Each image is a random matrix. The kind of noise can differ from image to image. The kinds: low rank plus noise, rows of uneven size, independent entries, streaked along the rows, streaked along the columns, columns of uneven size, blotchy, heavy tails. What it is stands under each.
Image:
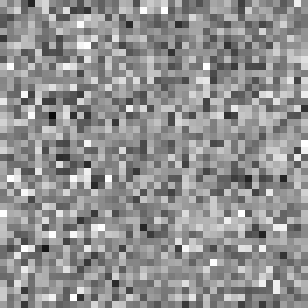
low rank plus noise
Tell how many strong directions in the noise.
five to eight
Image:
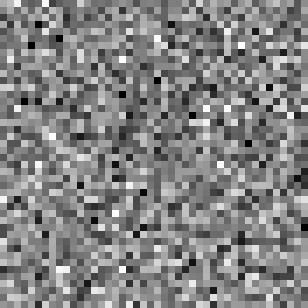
independent entries
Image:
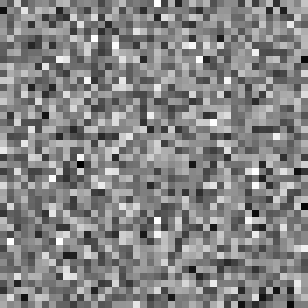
independent entries
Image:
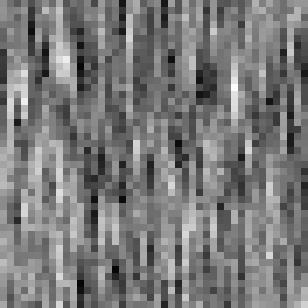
streaked along the columns
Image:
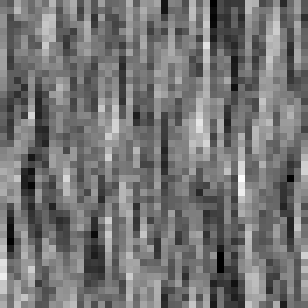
streaked along the columns
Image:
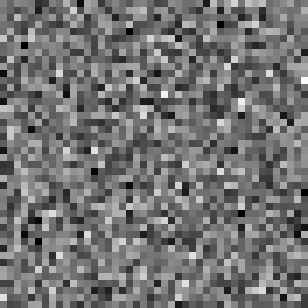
independent entries
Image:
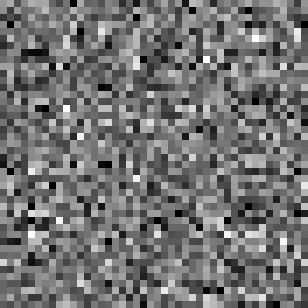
low rank plus noise
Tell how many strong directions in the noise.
five to eight
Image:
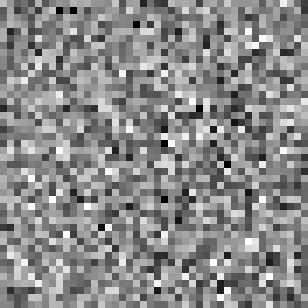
independent entries
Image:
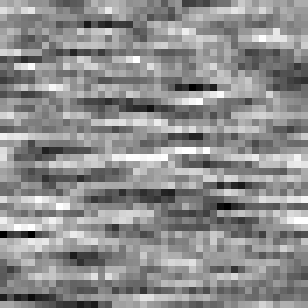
streaked along the rows
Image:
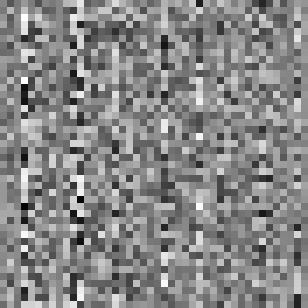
columns of uneven size
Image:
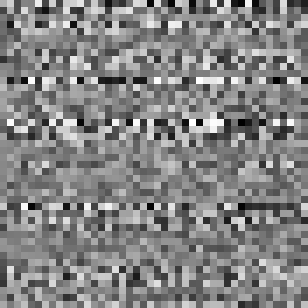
rows of uneven size
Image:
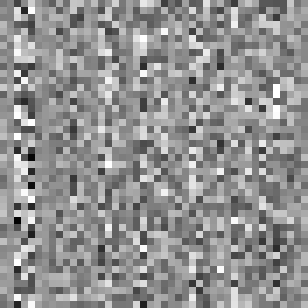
columns of uneven size
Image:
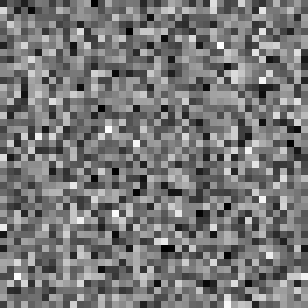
independent entries
